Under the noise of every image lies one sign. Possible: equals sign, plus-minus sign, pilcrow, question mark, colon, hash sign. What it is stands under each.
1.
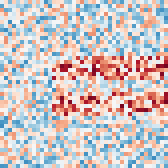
equals sign
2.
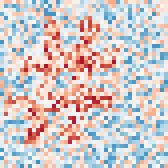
hash sign
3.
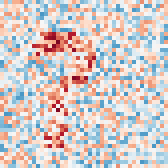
question mark
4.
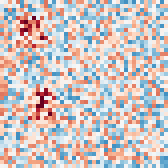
colon
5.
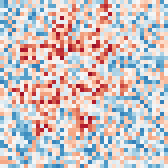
hash sign
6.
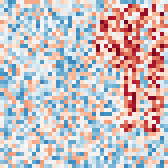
pilcrow
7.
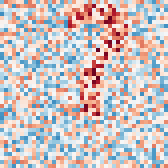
question mark
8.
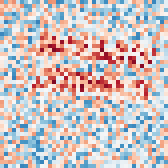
equals sign
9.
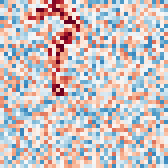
question mark
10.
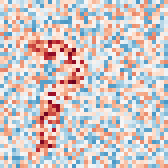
question mark
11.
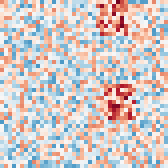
colon
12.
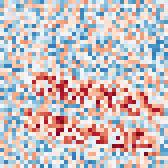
equals sign
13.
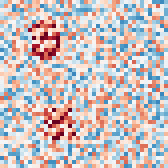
colon
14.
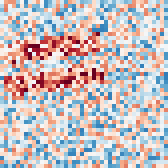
equals sign
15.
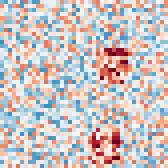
colon
